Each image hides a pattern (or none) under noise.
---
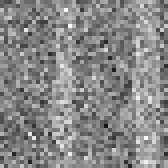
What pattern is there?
bands of columns
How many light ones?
2
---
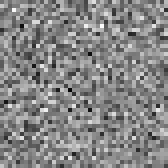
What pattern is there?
only noise
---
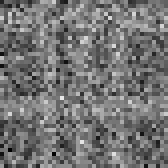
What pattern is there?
bands of rows crossing bands of columns
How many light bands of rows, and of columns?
2 and 3
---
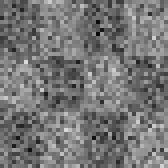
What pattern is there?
a checkerboard
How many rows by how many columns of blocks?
3 by 4
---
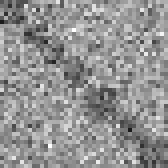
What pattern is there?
blocks along the diagonal
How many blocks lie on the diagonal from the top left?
7
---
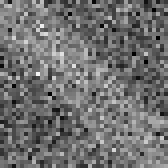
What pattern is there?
a diagonal band
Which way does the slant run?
top left to bottom right
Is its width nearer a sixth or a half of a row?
a half
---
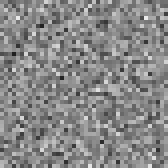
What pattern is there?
only noise
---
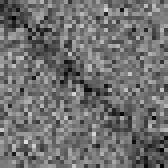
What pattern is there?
blocks along the diagonal
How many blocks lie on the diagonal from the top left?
6
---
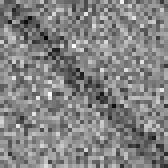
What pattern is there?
a diagonal band
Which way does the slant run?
top left to bottom right
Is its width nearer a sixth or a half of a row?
a sixth
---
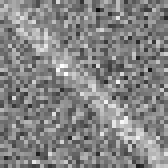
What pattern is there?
a diagonal band
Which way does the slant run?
top left to bottom right
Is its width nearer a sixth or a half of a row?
a sixth
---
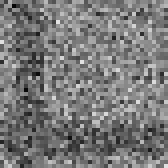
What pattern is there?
bands of rows crossing bands of columns
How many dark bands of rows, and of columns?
1 and 1
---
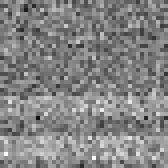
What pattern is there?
bands of rows
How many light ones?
2
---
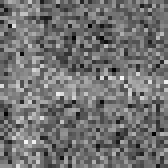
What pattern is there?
bands of rows crossing bands of columns
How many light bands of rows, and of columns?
1 and 1
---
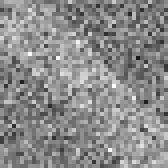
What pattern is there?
a diagonal band
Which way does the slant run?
top left to bottom right
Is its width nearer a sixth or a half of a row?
a half
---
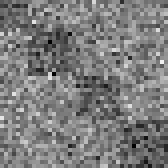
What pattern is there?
blocks along the diagonal
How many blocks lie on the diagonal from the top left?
4
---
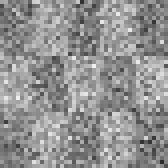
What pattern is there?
a checkerboard
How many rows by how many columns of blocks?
3 by 5
